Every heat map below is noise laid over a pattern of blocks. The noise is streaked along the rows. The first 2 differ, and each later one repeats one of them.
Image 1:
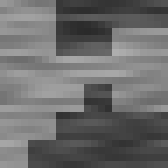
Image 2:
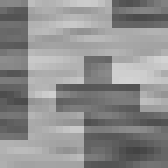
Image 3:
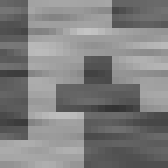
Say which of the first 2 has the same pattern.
2
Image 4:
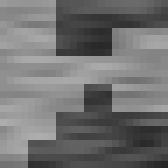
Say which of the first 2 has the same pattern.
1
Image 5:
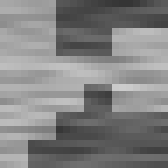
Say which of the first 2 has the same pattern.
1
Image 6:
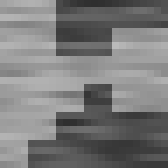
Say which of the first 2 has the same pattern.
1
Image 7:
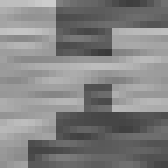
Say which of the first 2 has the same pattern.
1
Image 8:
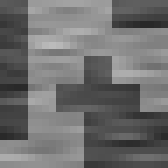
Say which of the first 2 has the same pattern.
2
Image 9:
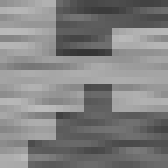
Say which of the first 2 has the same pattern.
1
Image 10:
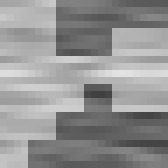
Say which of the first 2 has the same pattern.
1
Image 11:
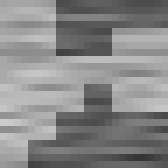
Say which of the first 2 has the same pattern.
1
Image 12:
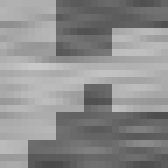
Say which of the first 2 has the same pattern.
1
